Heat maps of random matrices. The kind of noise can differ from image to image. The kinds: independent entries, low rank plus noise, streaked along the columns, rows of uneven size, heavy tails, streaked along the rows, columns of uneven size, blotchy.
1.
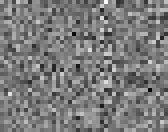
low rank plus noise
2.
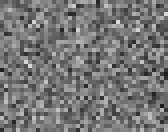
independent entries
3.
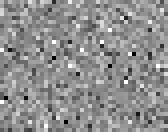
heavy tails
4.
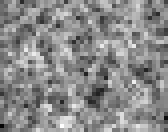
blotchy
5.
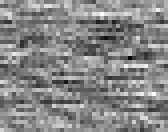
streaked along the rows
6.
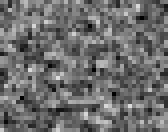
blotchy
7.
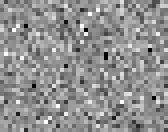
heavy tails
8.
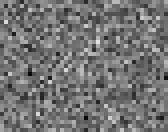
independent entries
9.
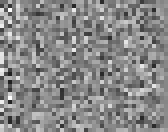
columns of uneven size
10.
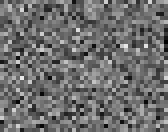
low rank plus noise
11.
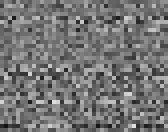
rows of uneven size
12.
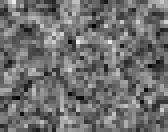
blotchy
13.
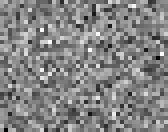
independent entries
